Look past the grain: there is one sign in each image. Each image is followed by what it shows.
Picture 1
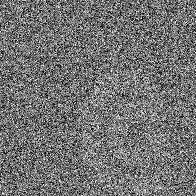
at sign
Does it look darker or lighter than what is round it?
lighter
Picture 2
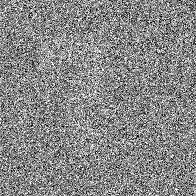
question mark
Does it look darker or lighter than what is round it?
lighter
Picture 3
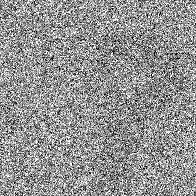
question mark
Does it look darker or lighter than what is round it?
darker
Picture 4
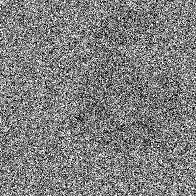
ampersand
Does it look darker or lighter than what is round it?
darker
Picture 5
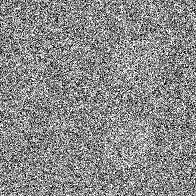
colon
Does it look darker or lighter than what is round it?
lighter
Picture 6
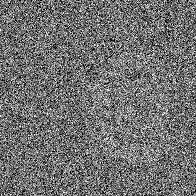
at sign
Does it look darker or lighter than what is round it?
lighter
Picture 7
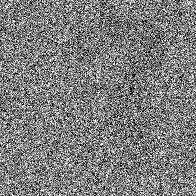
question mark
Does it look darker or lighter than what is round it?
darker
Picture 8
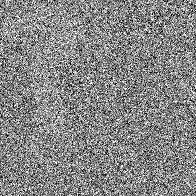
question mark
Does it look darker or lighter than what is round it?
lighter
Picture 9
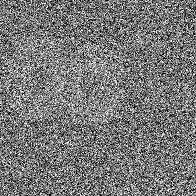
infinity sign
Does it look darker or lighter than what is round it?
lighter
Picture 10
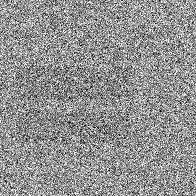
equals sign
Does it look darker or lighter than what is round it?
darker
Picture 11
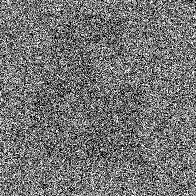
ampersand
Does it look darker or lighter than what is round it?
darker
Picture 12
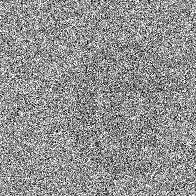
at sign
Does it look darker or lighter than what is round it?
darker
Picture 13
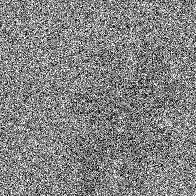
hash sign
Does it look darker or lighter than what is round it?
darker
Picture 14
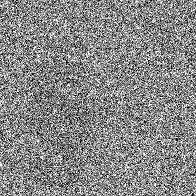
section sign
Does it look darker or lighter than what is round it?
darker
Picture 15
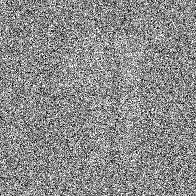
pilcrow
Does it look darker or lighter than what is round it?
lighter
